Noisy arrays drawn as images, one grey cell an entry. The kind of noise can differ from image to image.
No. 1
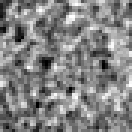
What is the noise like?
blotchy
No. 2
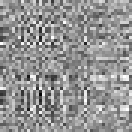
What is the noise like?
low rank plus noise
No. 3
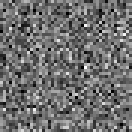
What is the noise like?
low rank plus noise
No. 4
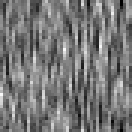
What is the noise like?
streaked along the columns
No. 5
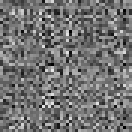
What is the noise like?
low rank plus noise
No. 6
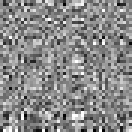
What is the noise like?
low rank plus noise
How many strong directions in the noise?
two
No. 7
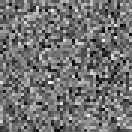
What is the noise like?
independent entries
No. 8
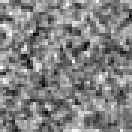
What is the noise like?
blotchy
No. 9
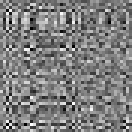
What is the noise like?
low rank plus noise
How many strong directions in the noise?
one
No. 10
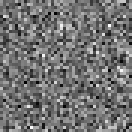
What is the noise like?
low rank plus noise
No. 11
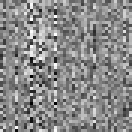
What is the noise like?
columns of uneven size
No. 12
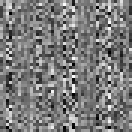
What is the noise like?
columns of uneven size
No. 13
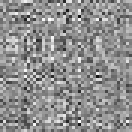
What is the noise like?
low rank plus noise
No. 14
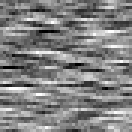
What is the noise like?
streaked along the rows
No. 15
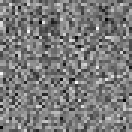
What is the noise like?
low rank plus noise
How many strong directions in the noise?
five to eight
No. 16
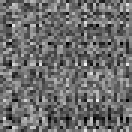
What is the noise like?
low rank plus noise
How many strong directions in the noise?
two
